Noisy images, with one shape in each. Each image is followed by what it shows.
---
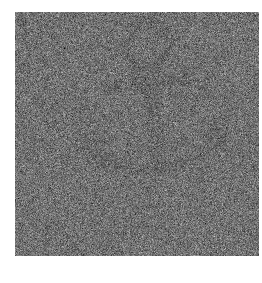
anchor
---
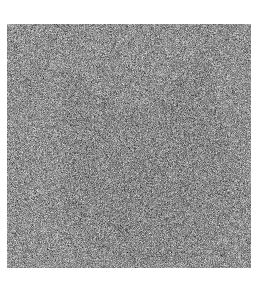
cat's head
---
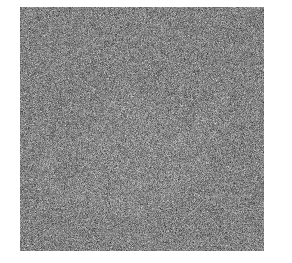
teapot
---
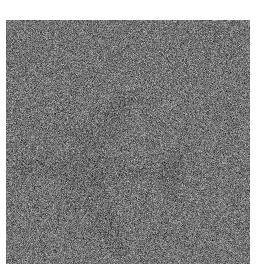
airplane
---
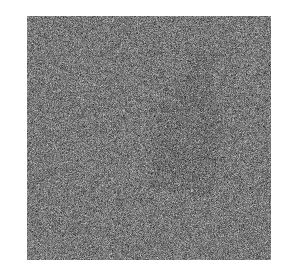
bottle
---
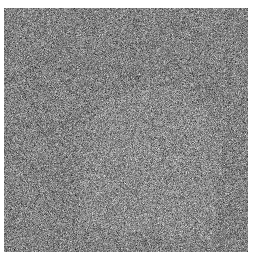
ghost
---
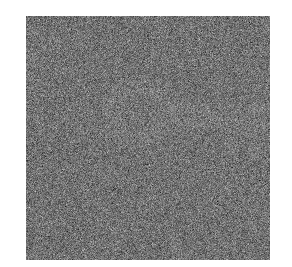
key
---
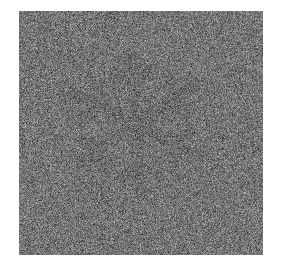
snowflake
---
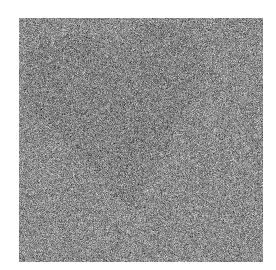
heart
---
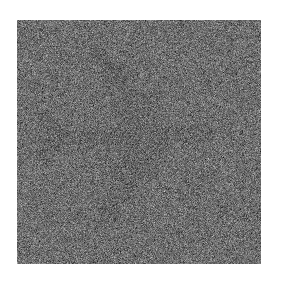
airplane
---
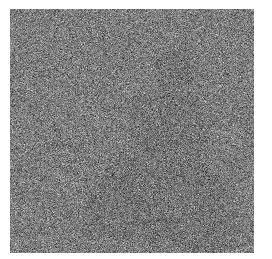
chess pawn
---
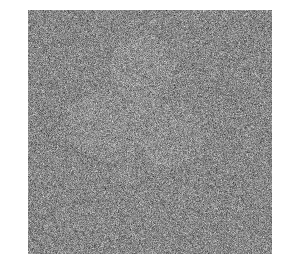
club
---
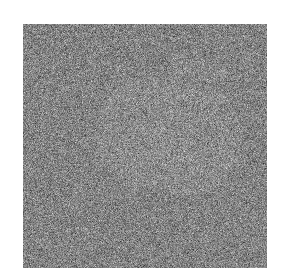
apple
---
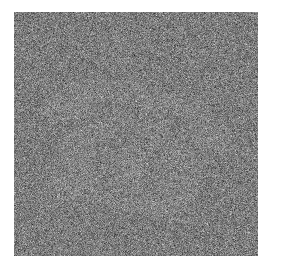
telephone
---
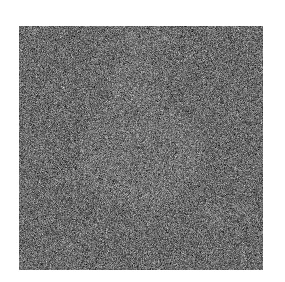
pear
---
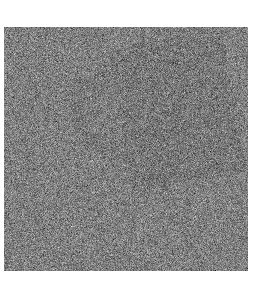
cup
